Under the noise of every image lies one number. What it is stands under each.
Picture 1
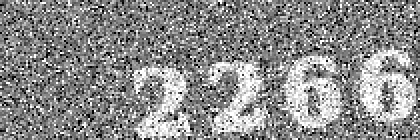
2266
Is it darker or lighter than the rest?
lighter
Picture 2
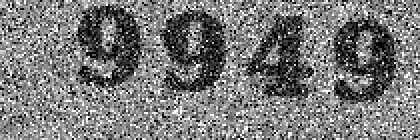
9949
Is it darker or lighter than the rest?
darker
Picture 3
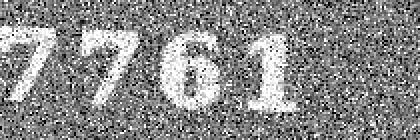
7761
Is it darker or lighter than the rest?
lighter
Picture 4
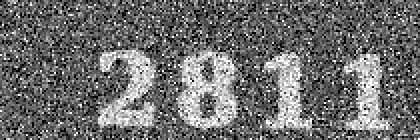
2811
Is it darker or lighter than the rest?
lighter
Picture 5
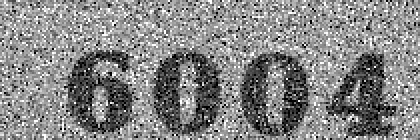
6004
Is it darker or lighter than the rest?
darker
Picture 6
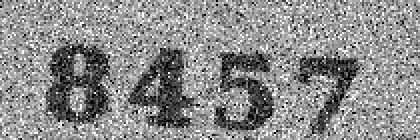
8457
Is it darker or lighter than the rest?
darker
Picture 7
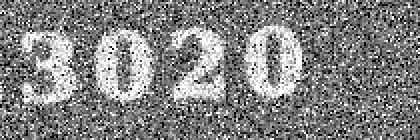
3020
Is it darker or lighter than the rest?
lighter
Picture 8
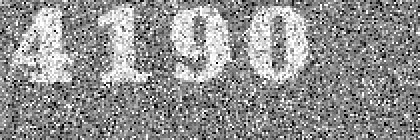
4190
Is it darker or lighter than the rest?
lighter
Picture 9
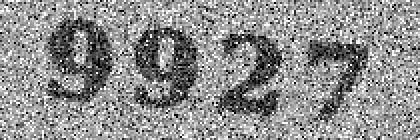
9927
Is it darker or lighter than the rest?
darker
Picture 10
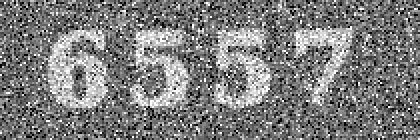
6557
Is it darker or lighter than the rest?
lighter
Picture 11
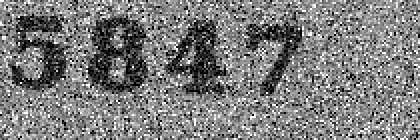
5847
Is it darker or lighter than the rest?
darker
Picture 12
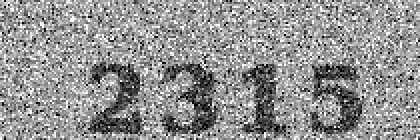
2315
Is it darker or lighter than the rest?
darker
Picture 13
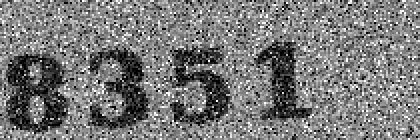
8351
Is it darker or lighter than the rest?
darker
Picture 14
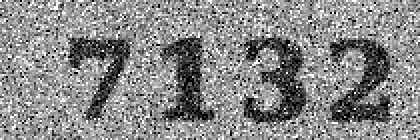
7132
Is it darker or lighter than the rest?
darker
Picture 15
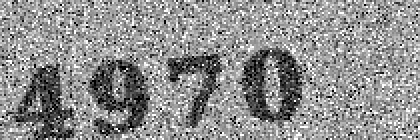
4970
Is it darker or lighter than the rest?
darker
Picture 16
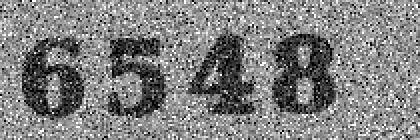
6548
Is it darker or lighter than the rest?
darker
